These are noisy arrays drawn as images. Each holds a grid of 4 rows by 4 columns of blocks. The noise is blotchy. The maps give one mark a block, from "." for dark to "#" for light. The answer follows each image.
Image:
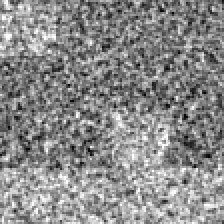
#...
....
..#.
####
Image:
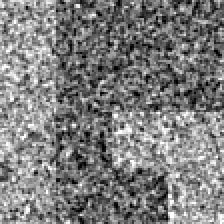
#...
#...
#.##
#..#
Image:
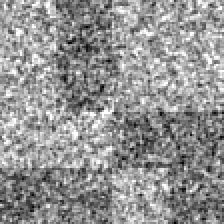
#.##
#.##
##..
..#.
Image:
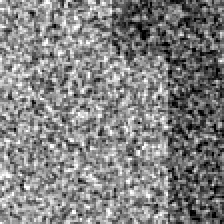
##..
###.
###.
###.
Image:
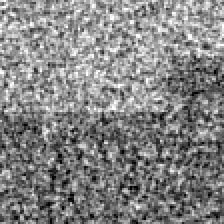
####
###.
....
....
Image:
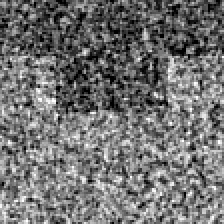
....
#..#
####
####
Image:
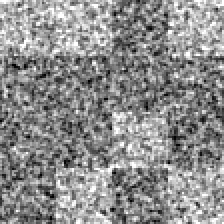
##.#
....
..#.
.#.#
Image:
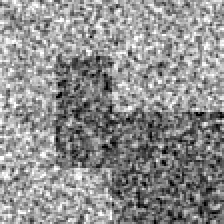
####
#.##
#...
##..
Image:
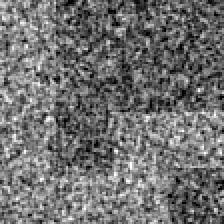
#...
#...
#.##
###.
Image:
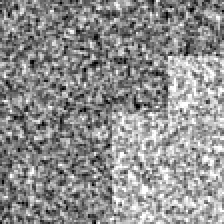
....
...#
..##
..##
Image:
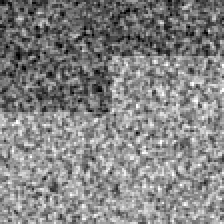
....
..##
####
####
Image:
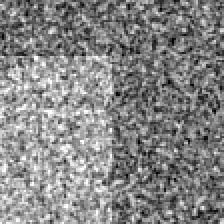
....
##..
##..
##..
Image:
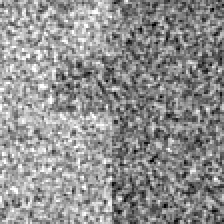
##..
#...
##..
##..
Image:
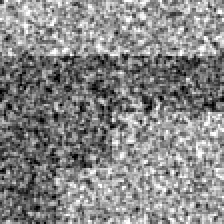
####
....
..##
.###
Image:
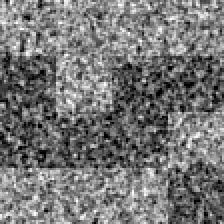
####
.#..
...#
###.
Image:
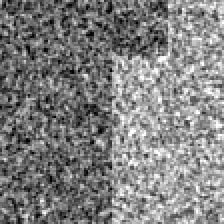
...#
..##
..##
..##
